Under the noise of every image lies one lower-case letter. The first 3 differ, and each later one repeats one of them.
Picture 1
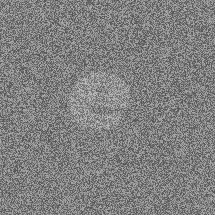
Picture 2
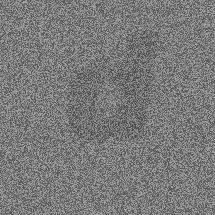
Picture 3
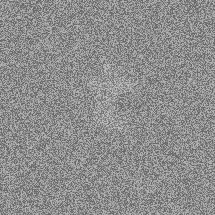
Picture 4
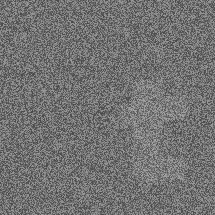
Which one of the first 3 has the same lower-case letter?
3
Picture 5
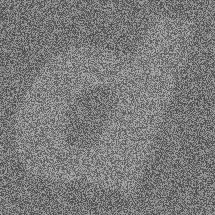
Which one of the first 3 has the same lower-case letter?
2
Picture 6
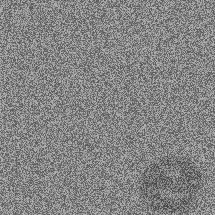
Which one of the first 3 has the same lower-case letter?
1
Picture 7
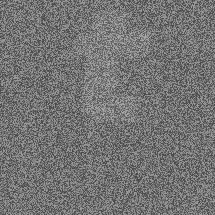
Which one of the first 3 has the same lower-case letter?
3
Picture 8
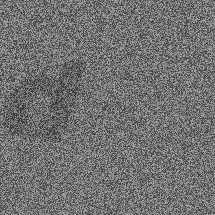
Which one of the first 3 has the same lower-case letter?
2
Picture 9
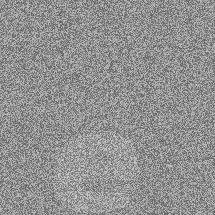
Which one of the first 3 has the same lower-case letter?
1
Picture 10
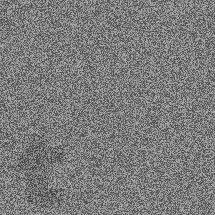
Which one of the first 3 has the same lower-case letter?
3
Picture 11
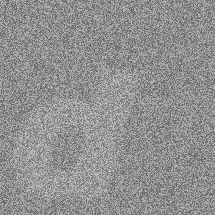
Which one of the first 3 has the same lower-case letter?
2
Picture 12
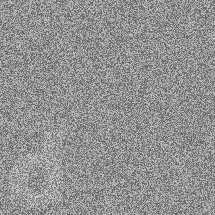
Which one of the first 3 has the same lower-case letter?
2
